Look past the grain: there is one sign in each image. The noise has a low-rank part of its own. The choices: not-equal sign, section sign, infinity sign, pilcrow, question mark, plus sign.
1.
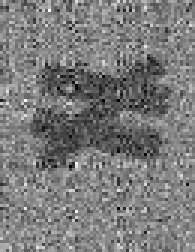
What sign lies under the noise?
not-equal sign
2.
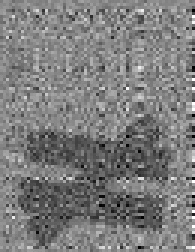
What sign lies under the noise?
not-equal sign
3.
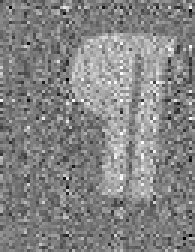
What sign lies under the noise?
pilcrow
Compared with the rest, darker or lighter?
lighter
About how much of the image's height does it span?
two thirds
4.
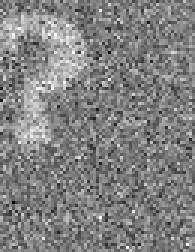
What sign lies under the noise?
question mark
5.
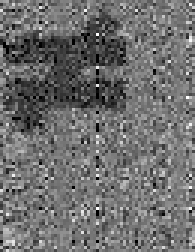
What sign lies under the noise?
not-equal sign
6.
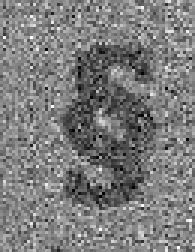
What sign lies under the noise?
section sign
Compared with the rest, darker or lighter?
darker
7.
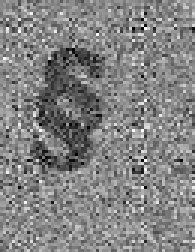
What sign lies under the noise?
section sign
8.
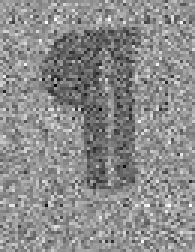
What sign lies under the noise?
pilcrow
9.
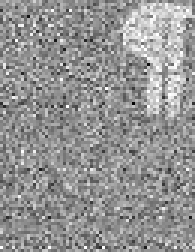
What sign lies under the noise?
pilcrow
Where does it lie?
top right
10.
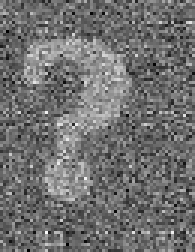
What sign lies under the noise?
question mark
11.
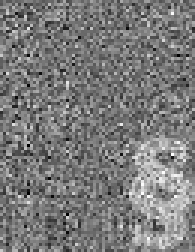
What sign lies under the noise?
section sign
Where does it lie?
bottom right
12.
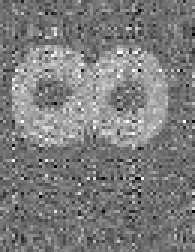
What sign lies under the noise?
infinity sign
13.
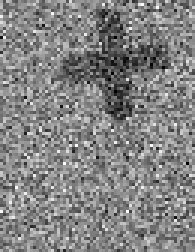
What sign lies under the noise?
plus sign
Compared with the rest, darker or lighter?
darker
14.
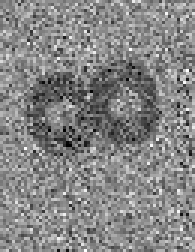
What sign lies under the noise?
infinity sign
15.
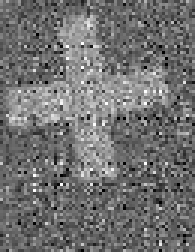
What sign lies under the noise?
plus sign
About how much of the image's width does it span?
nearly all
